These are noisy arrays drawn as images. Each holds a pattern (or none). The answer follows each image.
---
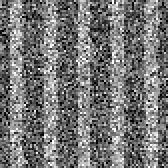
vertical stripes
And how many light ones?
5
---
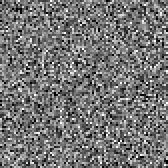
only noise
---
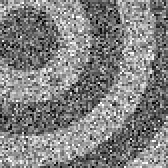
rings round one point
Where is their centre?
top left
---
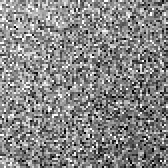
a smooth slope
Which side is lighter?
top left
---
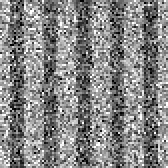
vertical stripes
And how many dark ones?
5
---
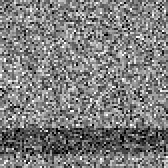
one horizontal stripe
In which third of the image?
bottom
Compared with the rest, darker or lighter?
darker
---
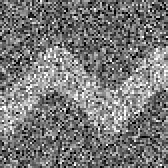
a wavy band
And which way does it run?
left to right
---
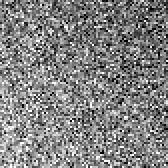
a smooth slope
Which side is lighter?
bottom left
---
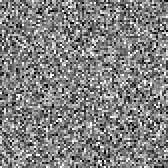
only noise
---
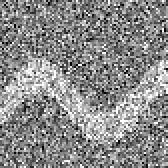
a wavy band
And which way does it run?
left to right
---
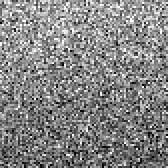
a smooth slope
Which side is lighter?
top
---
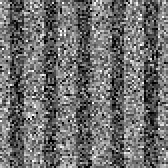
vertical stripes
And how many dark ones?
5
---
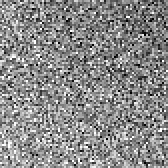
a smooth slope
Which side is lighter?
bottom left
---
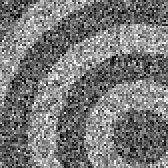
rings round one point
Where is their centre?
bottom right
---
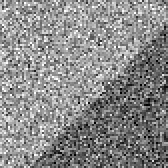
a sharp edge
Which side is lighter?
top left
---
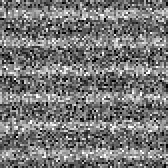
horizontal stripes
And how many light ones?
6
